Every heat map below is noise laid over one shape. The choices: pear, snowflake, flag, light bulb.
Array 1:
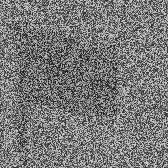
flag
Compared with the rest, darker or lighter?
darker
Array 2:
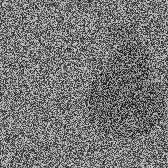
pear
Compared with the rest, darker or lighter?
darker
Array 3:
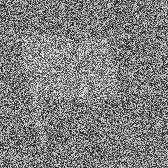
flag
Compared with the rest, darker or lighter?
lighter
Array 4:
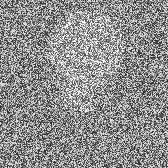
light bulb
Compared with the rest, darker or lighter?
lighter
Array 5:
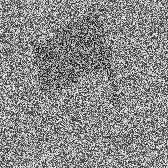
flag
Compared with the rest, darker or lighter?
darker
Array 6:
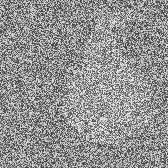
pear
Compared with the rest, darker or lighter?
lighter
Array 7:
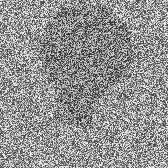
light bulb
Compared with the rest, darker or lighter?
darker
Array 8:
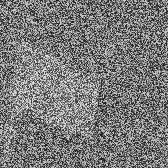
flag
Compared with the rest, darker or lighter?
lighter
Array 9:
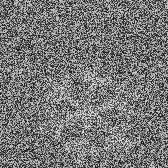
snowflake
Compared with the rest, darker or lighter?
lighter
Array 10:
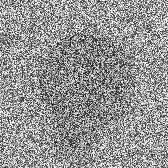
light bulb
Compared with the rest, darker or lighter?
darker
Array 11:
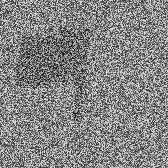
flag
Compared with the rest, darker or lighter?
darker
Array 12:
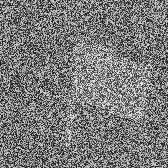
flag
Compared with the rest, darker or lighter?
lighter
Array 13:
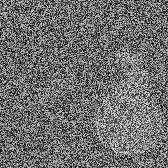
pear
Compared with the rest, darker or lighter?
lighter
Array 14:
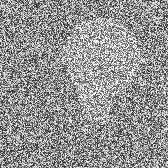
light bulb
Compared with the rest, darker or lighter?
lighter
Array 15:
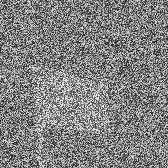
flag
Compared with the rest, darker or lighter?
lighter
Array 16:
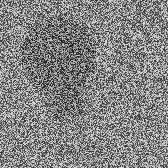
light bulb
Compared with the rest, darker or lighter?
darker
